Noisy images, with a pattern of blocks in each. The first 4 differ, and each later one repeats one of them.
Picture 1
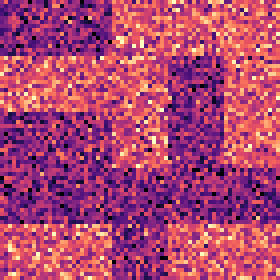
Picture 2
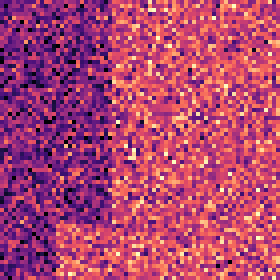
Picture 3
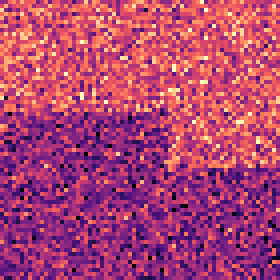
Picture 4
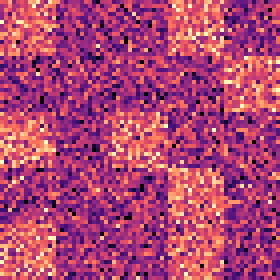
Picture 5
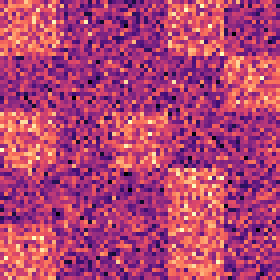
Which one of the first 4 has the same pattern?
4
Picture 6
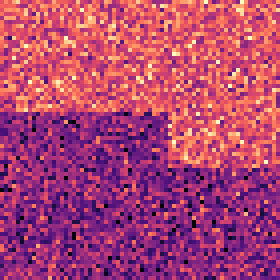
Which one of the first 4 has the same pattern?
3
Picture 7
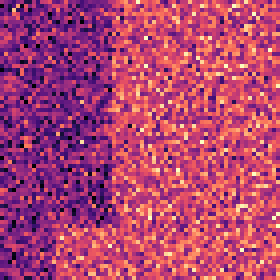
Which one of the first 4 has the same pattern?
2
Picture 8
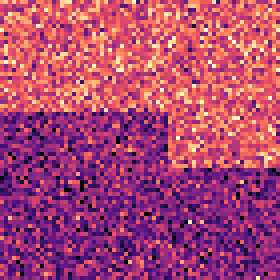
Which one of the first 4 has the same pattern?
3
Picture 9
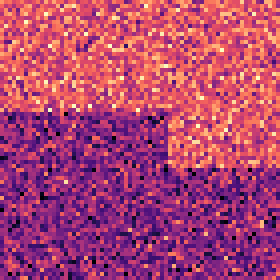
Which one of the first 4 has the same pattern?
3
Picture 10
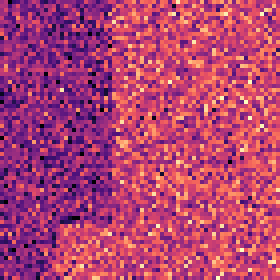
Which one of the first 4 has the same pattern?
2
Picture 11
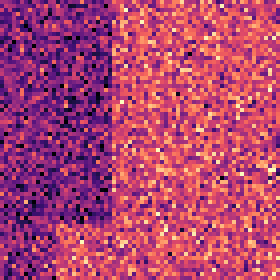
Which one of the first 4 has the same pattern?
2
